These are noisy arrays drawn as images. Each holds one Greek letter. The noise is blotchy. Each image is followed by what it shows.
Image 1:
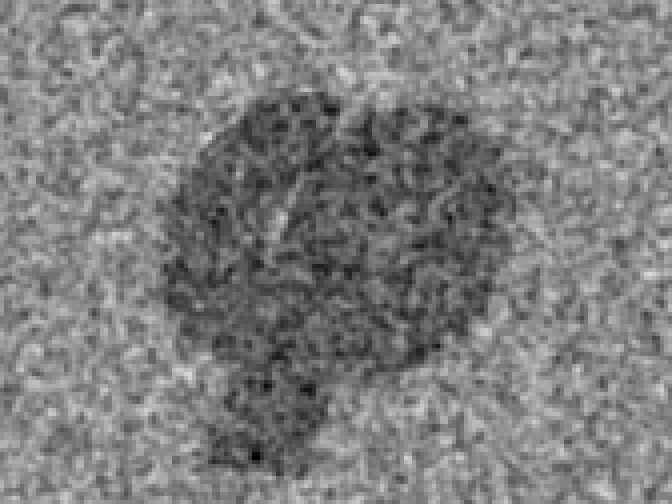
phi
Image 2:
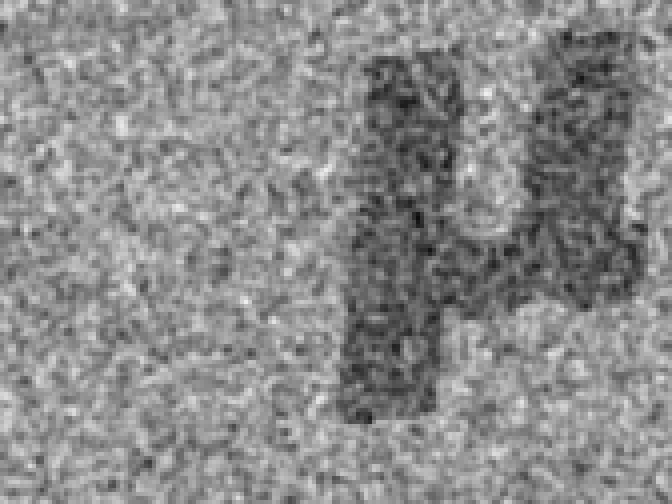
mu
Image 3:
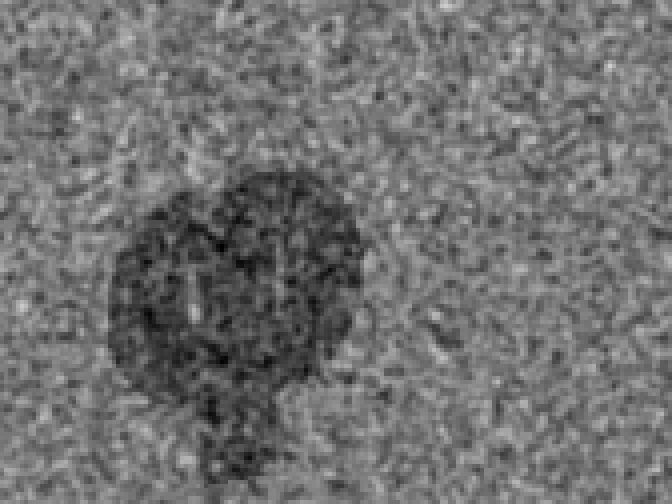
phi
